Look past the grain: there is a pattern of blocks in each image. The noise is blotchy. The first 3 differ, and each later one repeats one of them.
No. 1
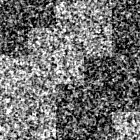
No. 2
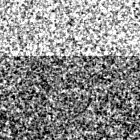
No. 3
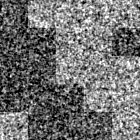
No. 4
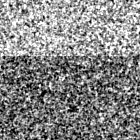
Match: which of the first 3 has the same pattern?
2
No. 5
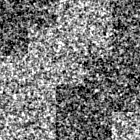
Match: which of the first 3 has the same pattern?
1
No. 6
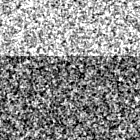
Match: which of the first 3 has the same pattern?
2
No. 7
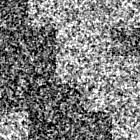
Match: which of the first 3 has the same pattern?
3
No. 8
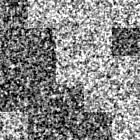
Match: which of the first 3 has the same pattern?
3
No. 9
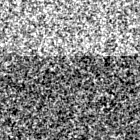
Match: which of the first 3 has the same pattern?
2
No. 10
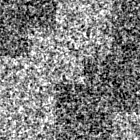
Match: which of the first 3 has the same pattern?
1
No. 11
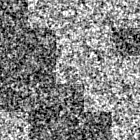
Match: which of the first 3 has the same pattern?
3
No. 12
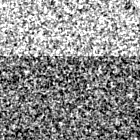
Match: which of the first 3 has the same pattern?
2
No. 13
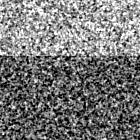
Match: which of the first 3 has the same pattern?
2
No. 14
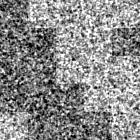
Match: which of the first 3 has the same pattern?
3
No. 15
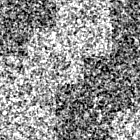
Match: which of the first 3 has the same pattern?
1
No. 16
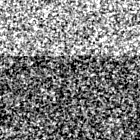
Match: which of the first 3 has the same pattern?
2
